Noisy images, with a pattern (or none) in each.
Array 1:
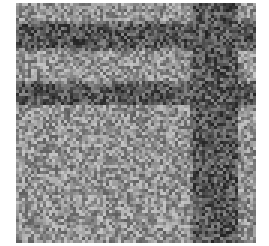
bands of rows crossing bands of columns
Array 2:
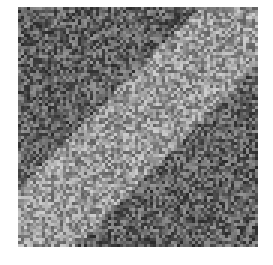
a diagonal band
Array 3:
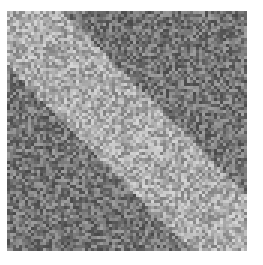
a diagonal band
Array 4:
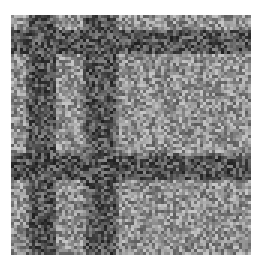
bands of rows crossing bands of columns
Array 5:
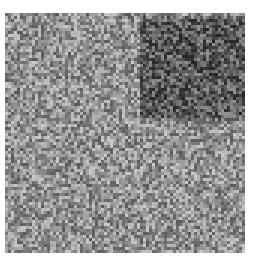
one block
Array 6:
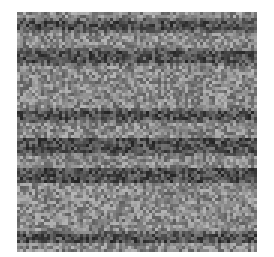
bands of rows
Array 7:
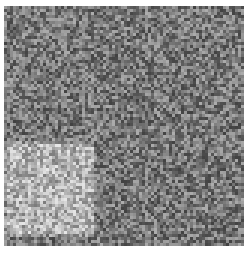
one block
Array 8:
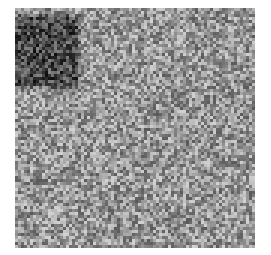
one block
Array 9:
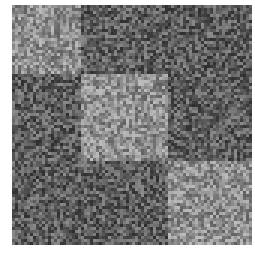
blocks along the diagonal
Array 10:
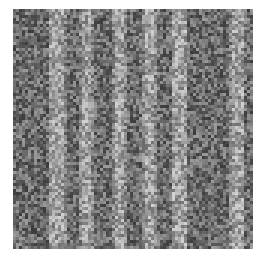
bands of columns
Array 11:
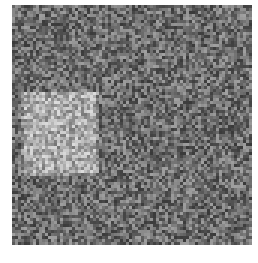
one block
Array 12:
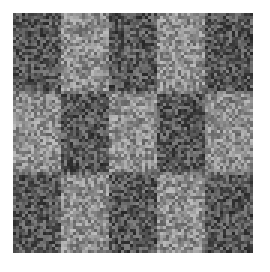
a checkerboard
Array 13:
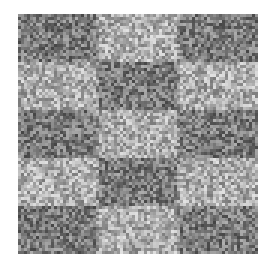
a checkerboard
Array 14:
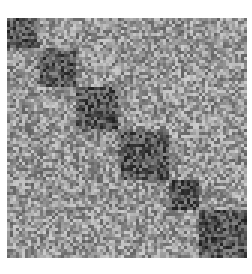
blocks along the diagonal
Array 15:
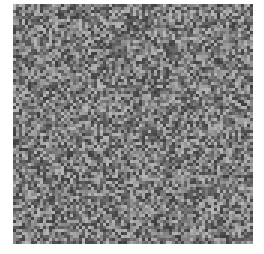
only noise
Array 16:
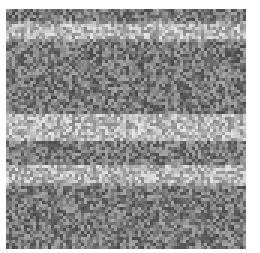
bands of rows
